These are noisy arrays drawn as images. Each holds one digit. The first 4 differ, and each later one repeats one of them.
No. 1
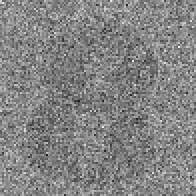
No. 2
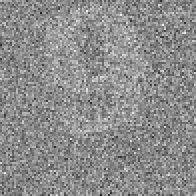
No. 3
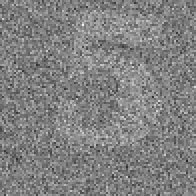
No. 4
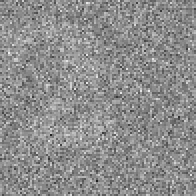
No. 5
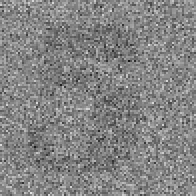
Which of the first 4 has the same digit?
3
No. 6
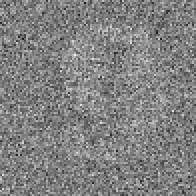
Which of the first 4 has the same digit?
2
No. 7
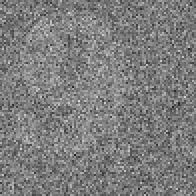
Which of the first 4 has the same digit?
2
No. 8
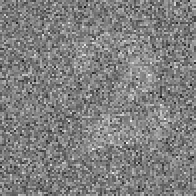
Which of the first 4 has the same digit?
4
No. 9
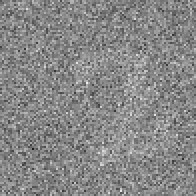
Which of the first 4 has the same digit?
4
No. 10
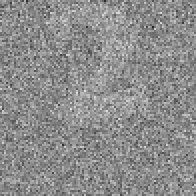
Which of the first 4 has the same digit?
4
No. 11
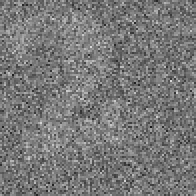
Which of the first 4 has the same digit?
4
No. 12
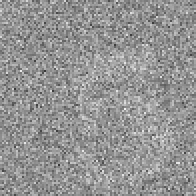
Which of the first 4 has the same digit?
3
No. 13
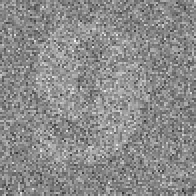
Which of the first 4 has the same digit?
2
